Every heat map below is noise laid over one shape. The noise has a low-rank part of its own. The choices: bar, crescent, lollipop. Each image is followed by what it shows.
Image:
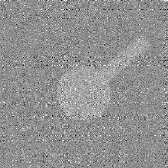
lollipop
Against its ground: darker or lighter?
lighter
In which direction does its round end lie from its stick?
down and left
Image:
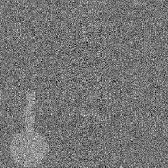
lollipop
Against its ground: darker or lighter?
lighter
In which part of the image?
bottom left
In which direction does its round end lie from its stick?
down
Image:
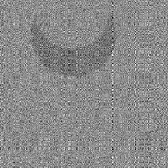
crescent
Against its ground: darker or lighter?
darker
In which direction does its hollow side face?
up
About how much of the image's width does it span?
half
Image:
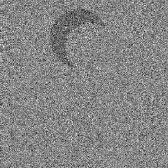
crescent
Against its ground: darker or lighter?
darker
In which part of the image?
top middle
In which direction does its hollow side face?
down and right
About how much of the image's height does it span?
a third
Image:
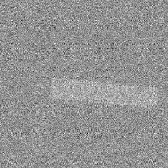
bar
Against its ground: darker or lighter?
lighter
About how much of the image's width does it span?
two thirds
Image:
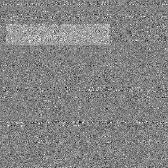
bar
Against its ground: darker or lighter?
lighter
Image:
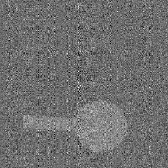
lollipop
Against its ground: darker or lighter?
lighter
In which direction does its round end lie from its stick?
right
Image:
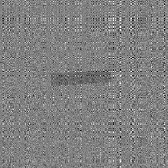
bar
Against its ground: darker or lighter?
darker
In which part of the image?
centre
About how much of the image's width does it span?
a third
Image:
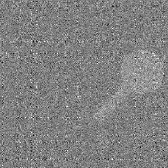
lollipop
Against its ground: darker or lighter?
lighter
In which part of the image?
middle right
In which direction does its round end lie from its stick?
up and right
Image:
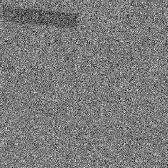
bar
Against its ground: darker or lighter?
darker
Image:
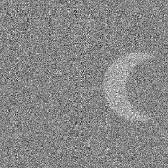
crescent
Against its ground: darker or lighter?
lighter
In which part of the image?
middle right
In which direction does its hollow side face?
right
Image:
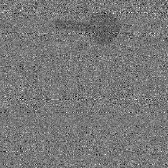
lollipop
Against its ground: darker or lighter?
darker
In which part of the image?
top middle
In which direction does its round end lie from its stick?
right
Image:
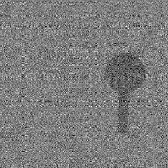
lollipop
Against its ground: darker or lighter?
darker
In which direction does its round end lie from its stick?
up
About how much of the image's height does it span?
half
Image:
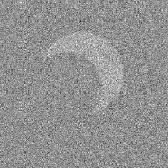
crescent
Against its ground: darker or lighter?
lighter
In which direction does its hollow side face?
down and left
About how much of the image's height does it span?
half
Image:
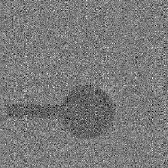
lollipop
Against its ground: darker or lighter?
darker
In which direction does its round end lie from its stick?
right
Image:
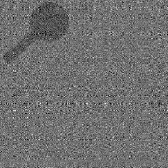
lollipop
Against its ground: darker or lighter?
darker
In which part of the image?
top left
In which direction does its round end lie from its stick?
up and right
